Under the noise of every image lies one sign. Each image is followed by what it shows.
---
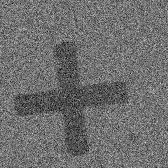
dark plus sign
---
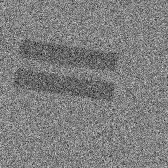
dark equals sign
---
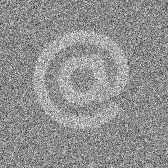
light at sign
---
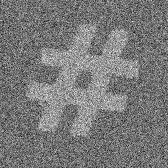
light hash sign
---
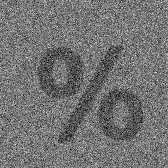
dark percent sign
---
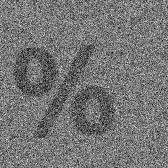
dark percent sign
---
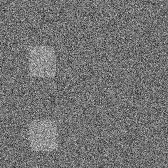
light colon
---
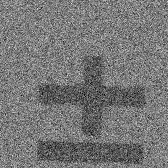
dark plus-minus sign
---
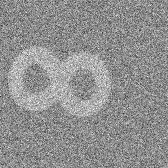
light infinity sign
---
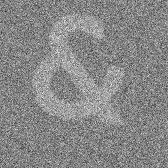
light ampersand
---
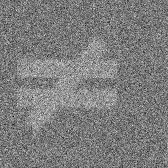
light not-equal sign
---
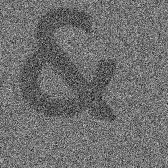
dark ampersand
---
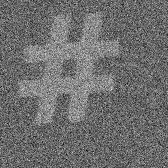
light hash sign
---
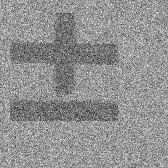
dark plus-minus sign
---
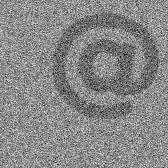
dark at sign
